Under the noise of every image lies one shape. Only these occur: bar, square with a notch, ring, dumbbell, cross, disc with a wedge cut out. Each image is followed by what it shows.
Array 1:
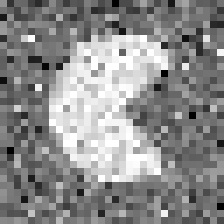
disc with a wedge cut out
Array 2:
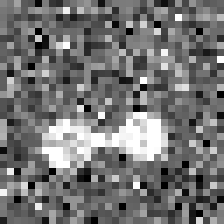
dumbbell
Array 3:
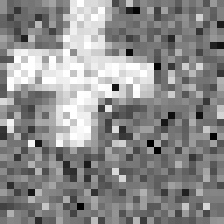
cross
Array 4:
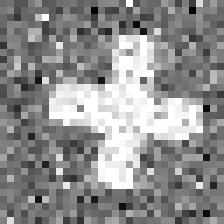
cross
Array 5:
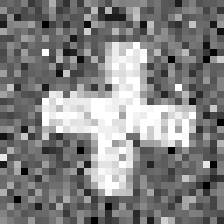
cross
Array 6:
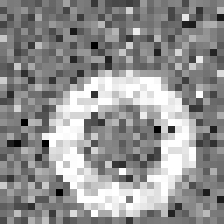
ring
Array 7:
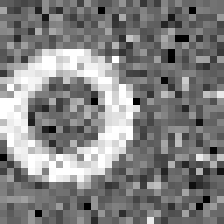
ring
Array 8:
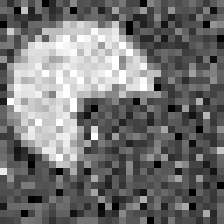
disc with a wedge cut out
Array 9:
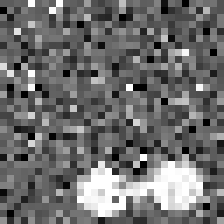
dumbbell
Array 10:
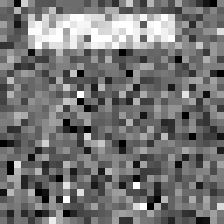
bar
